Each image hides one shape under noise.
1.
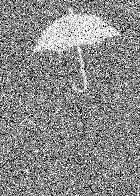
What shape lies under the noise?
umbrella
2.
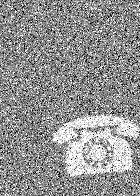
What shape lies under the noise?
telephone
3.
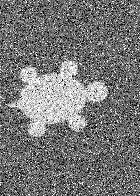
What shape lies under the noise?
turtle
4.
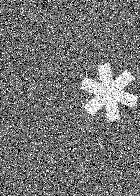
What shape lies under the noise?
asterisk
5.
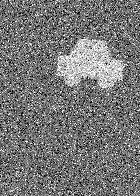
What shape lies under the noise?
car
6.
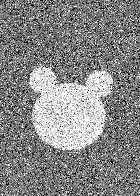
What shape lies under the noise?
bear's head
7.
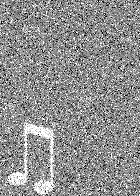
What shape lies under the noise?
pair of musical notes
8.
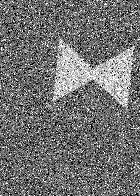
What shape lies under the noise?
bow tie
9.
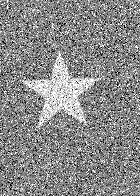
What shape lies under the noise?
star
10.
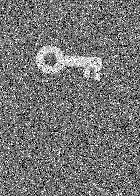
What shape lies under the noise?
key
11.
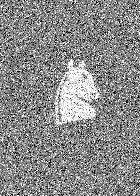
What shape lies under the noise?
chess knight
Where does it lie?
centre
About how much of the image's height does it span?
a third
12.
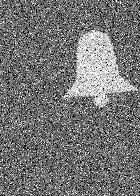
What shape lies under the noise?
bell
